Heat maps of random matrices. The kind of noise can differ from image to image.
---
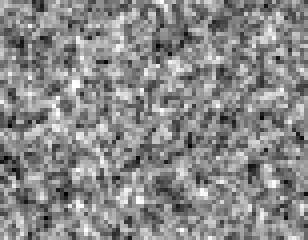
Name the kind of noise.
blotchy
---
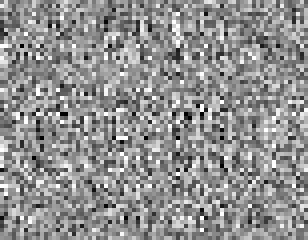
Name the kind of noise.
low rank plus noise
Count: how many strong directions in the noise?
three or four
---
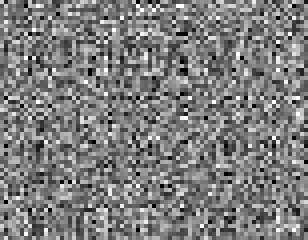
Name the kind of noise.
low rank plus noise
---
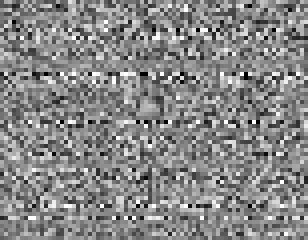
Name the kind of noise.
rows of uneven size
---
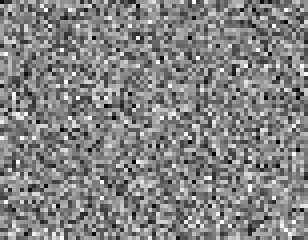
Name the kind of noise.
independent entries
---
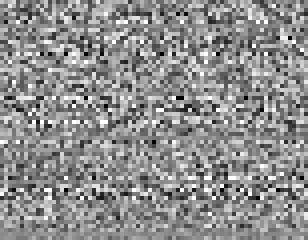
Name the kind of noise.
rows of uneven size
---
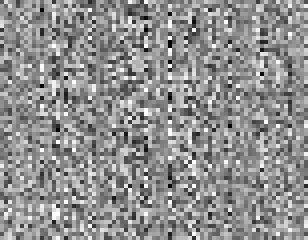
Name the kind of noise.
columns of uneven size
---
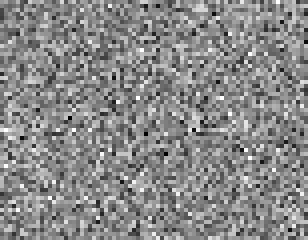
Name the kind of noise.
independent entries
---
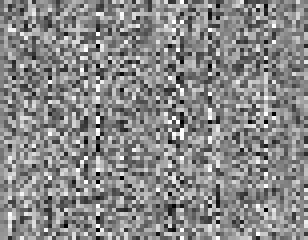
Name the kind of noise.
columns of uneven size
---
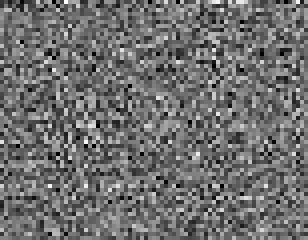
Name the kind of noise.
low rank plus noise
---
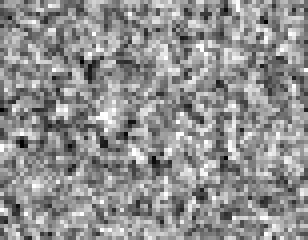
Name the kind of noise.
blotchy
